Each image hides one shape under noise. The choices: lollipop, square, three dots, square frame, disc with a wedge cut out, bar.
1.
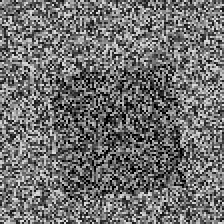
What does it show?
dark square
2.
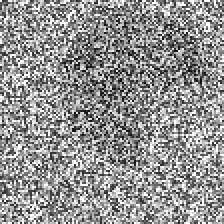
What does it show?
dark disc with a wedge cut out
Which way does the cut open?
down and right
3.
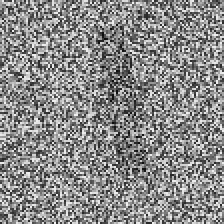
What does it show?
dark bar
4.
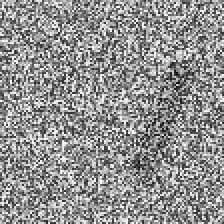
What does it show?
dark bar
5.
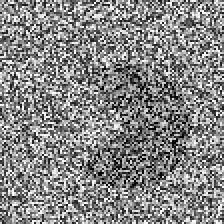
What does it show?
dark disc with a wedge cut out
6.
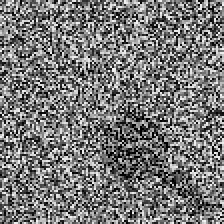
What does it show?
dark lollipop
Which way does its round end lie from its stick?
up and left
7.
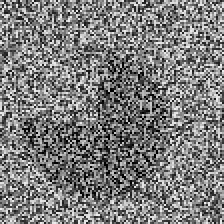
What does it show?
dark disc with a wedge cut out
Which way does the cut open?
up and left
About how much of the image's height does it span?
two thirds
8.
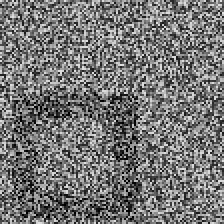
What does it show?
dark square frame
